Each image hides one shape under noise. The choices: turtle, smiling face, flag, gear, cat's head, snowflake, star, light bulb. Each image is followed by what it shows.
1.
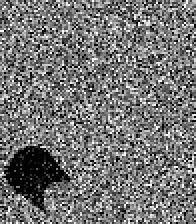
cat's head
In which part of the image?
bottom left
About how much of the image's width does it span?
a third
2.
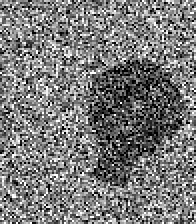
light bulb
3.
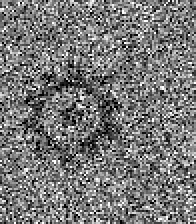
gear
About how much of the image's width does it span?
half
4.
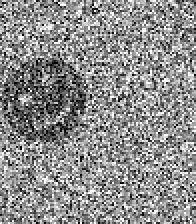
smiling face
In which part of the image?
middle left
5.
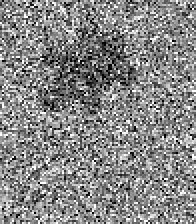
turtle
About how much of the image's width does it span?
half
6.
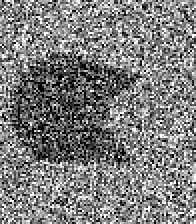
cat's head
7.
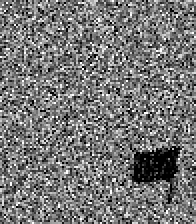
flag
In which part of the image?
bottom right
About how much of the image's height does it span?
a quarter
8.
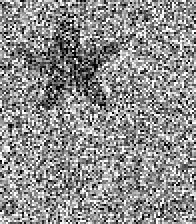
star
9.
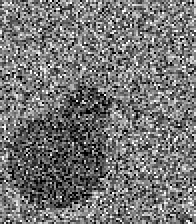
light bulb
